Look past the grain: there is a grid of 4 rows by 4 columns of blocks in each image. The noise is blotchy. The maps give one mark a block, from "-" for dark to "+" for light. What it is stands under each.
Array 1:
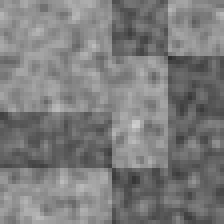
++-+
+++-
--+-
++--
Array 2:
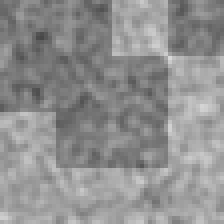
--+-
---+
+--+
++++
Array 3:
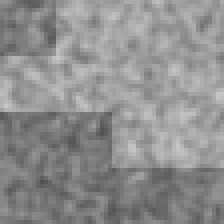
-+++
++++
--++
----
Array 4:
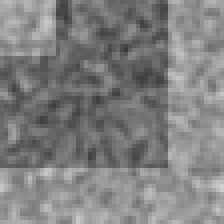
+--+
---+
---+
++++
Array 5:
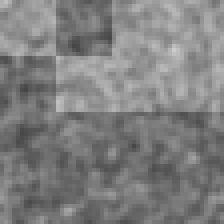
+-++
-+++
----
----
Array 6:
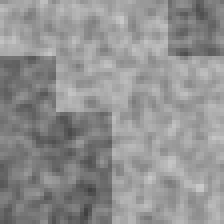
+++-
-+++
--++
--++
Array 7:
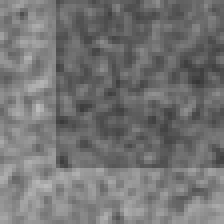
+---
+---
+---
++++
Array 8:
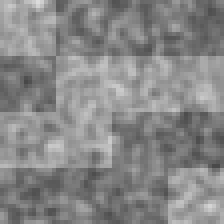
+---
-+++
++--
---+
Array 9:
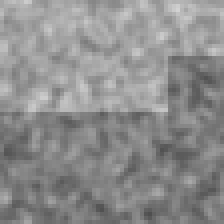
++++
+++-
----
----
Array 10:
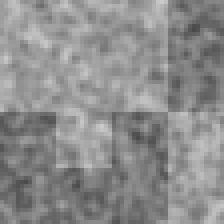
+++-
+++-
-+-+
---+
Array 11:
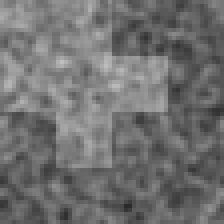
++--
+++-
-+--
----
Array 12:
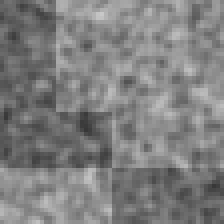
-+++
-+++
--++
++--
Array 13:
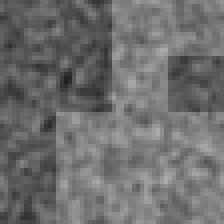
--++
--+-
-+++
-+++
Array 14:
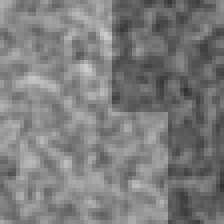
++--
++--
+++-
+++-
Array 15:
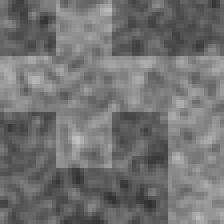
-+--
++++
-+-+
---+
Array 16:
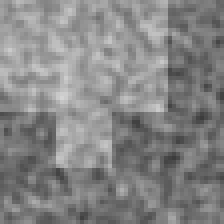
+++-
+++-
-+--
----
